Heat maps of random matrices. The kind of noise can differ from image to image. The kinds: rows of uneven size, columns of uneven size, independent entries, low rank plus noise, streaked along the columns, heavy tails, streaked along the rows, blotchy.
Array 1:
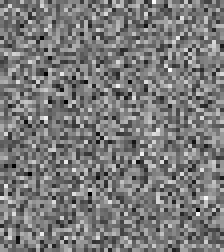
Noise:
independent entries
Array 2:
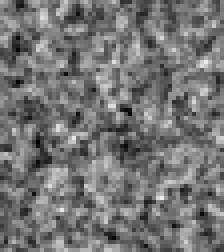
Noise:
blotchy
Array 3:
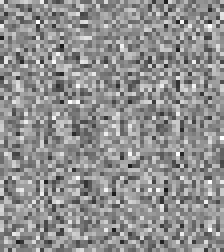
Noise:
low rank plus noise
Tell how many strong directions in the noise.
two
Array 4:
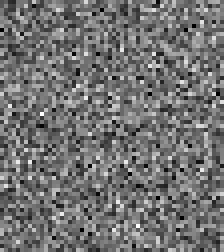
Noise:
independent entries
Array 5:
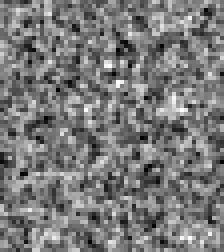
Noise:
blotchy
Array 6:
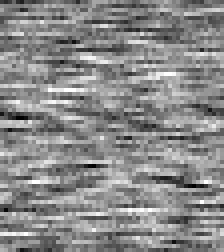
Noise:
streaked along the rows
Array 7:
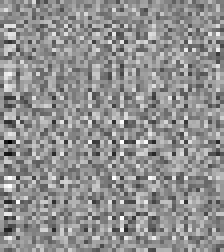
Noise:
low rank plus noise
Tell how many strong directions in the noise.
one
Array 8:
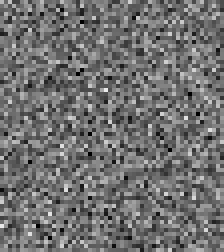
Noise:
independent entries
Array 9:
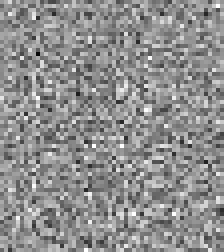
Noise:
low rank plus noise
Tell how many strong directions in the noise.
five to eight
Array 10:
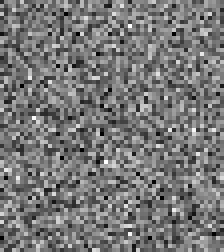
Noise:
independent entries
